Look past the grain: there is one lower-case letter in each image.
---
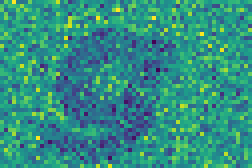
g
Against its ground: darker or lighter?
darker
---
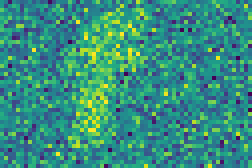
f
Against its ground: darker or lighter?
lighter
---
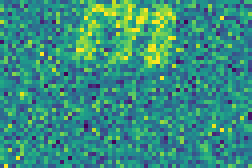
m
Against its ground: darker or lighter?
lighter
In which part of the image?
top middle
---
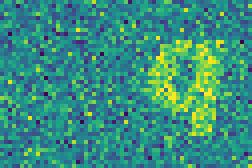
q
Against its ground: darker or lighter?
lighter
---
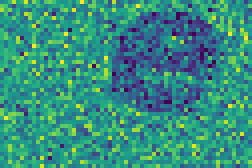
e
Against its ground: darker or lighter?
darker
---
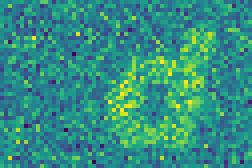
d
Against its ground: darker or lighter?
lighter
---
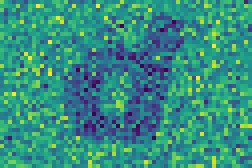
d
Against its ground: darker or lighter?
darker
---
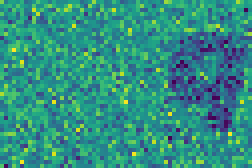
q
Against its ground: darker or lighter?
darker
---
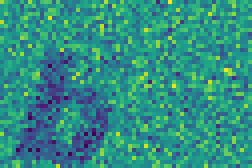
b
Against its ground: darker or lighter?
darker
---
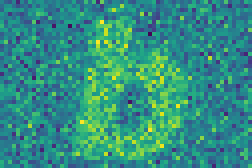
b
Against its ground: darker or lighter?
lighter
